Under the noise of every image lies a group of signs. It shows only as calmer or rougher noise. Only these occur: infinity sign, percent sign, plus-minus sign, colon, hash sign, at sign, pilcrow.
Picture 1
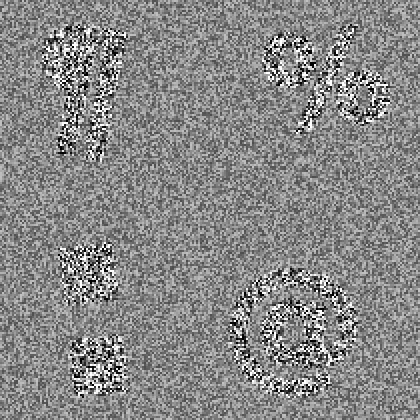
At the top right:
percent sign
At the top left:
pilcrow
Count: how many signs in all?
4
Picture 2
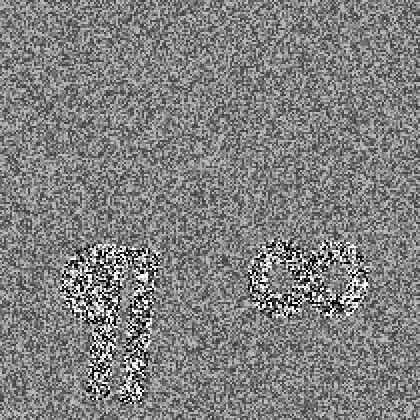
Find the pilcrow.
bottom left
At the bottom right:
infinity sign
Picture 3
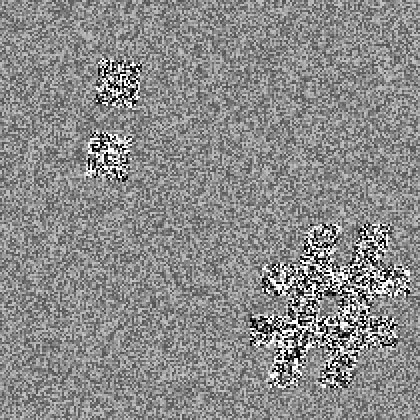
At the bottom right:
hash sign
